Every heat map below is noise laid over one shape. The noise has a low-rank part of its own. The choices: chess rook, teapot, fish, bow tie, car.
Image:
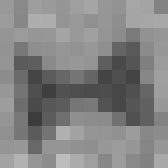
bow tie
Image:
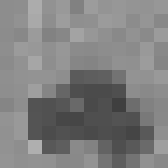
car
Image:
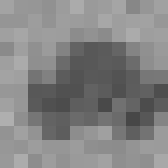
car
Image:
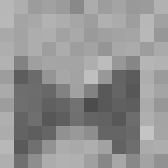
bow tie
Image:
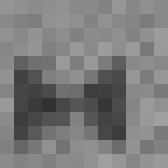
bow tie
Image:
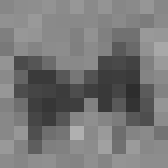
bow tie
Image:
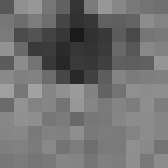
teapot
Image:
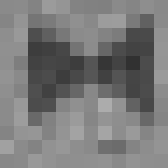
bow tie
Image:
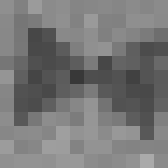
bow tie
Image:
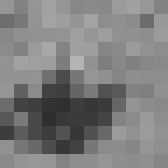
teapot
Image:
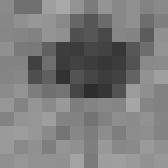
teapot
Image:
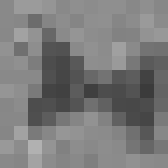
bow tie
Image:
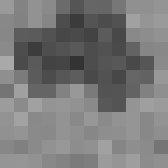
car
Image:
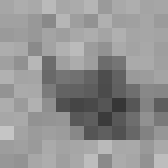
teapot
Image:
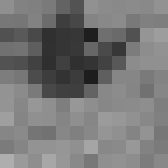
teapot
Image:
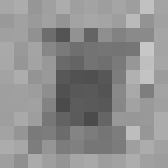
chess rook
